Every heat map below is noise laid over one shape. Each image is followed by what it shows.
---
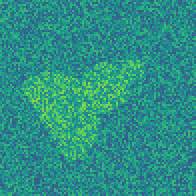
light chess pawn
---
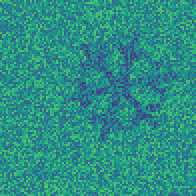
dark snowflake
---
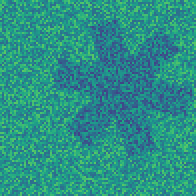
dark asterisk
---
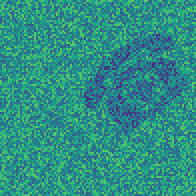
dark telephone
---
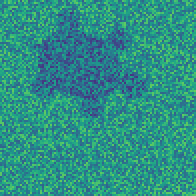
dark turtle
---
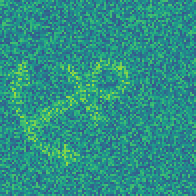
light anchor
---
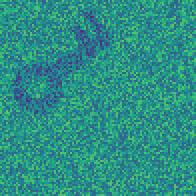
dark key
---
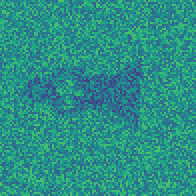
dark chess bishop
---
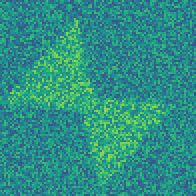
light bow tie
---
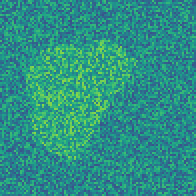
light cloud
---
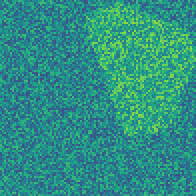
light cloud
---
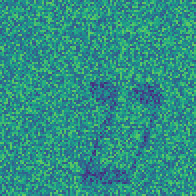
dark pair of musical notes
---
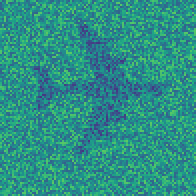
dark airplane
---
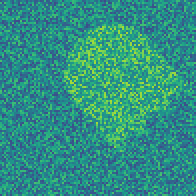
light ghost
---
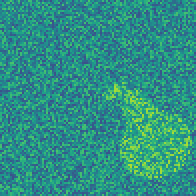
light pear
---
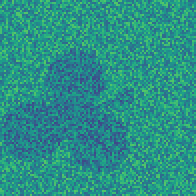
dark club
